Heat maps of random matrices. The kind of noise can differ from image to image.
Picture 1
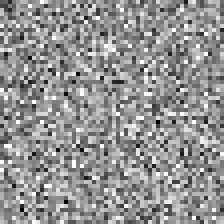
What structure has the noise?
independent entries
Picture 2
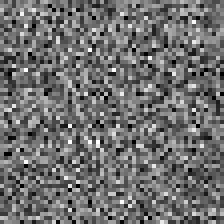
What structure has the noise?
low rank plus noise
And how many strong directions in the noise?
five to eight
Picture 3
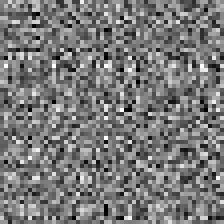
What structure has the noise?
low rank plus noise
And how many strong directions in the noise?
three or four
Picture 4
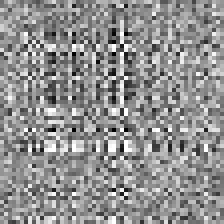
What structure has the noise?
low rank plus noise
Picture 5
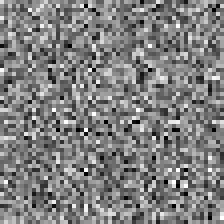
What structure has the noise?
low rank plus noise
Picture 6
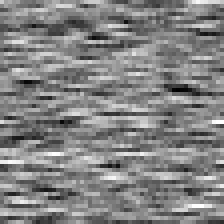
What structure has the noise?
streaked along the rows
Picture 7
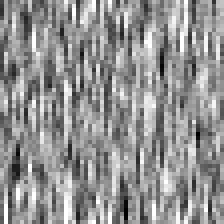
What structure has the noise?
streaked along the columns
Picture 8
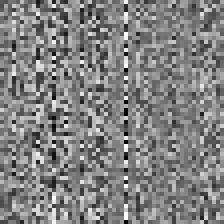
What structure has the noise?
columns of uneven size
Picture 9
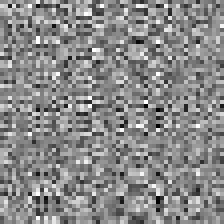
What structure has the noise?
low rank plus noise
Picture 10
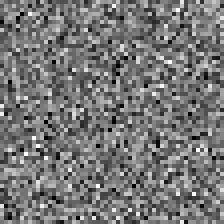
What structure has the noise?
independent entries
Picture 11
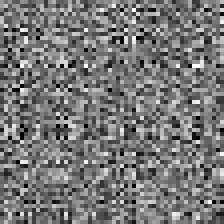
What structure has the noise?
low rank plus noise
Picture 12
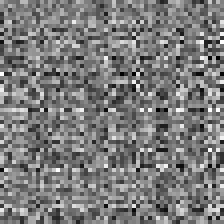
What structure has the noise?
low rank plus noise
